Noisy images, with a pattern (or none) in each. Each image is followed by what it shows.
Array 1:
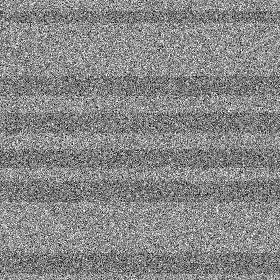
bands of rows
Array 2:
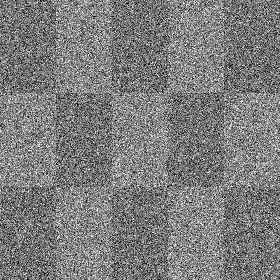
a checkerboard
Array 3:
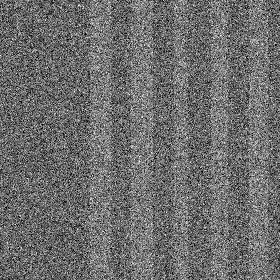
bands of columns
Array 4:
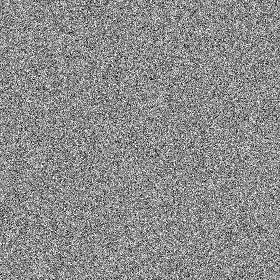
only noise
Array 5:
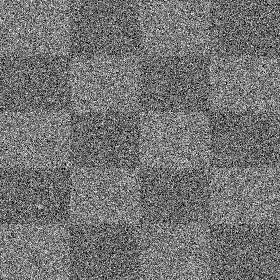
a checkerboard
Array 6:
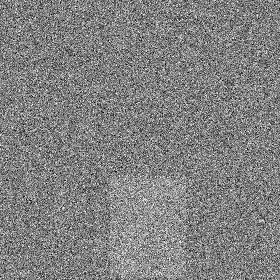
one block
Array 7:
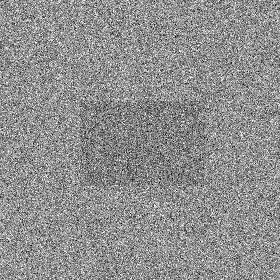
one block
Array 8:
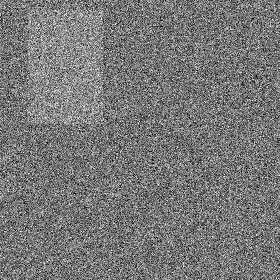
one block
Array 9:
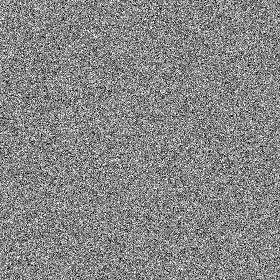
only noise
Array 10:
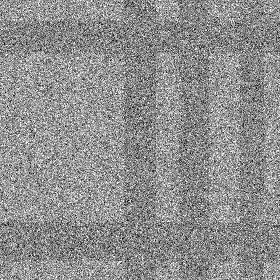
bands of rows crossing bands of columns
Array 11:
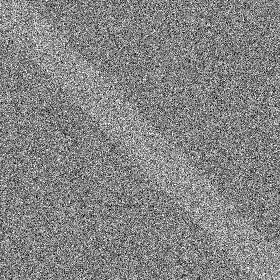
a diagonal band
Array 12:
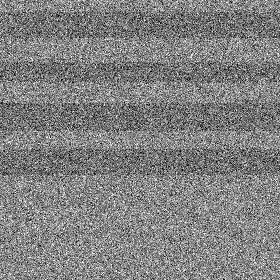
bands of rows
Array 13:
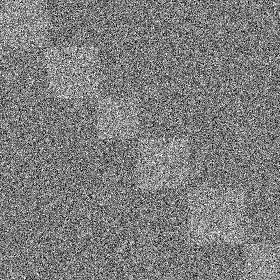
blocks along the diagonal
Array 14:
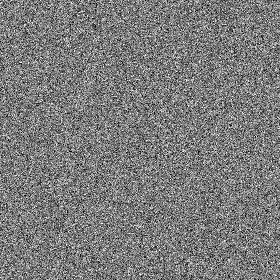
only noise
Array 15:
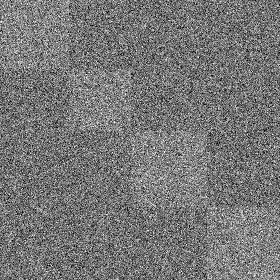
blocks along the diagonal
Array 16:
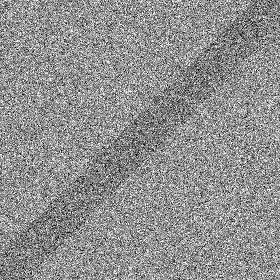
a diagonal band
